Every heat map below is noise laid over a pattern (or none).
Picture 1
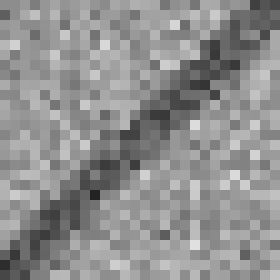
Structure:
a diagonal band
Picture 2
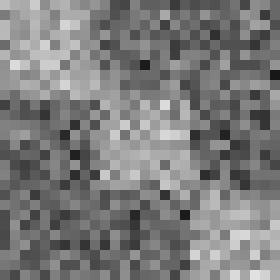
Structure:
blocks along the diagonal
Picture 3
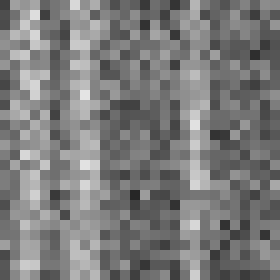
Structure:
bands of columns
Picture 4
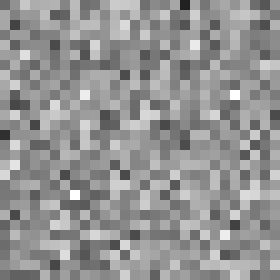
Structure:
only noise
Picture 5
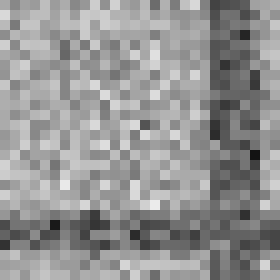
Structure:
bands of rows crossing bands of columns
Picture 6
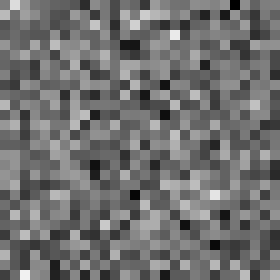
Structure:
only noise
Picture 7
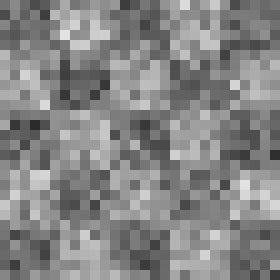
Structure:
a checkerboard
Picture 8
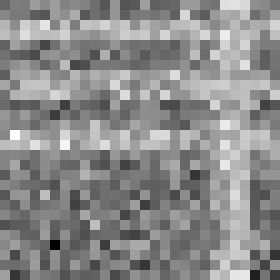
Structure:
bands of rows crossing bands of columns
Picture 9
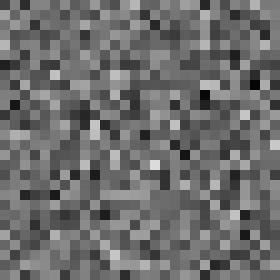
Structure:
only noise
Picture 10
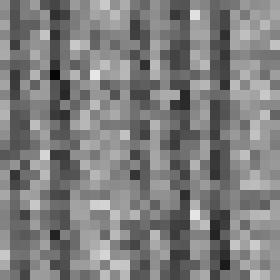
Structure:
bands of columns
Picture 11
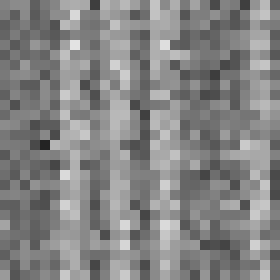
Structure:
bands of columns
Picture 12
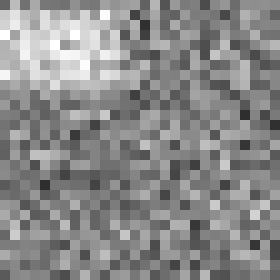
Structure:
one block
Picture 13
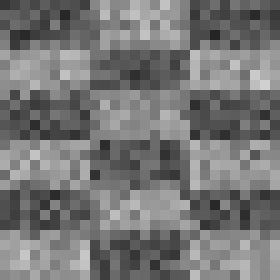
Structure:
a checkerboard
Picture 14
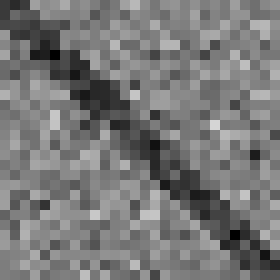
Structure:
a diagonal band
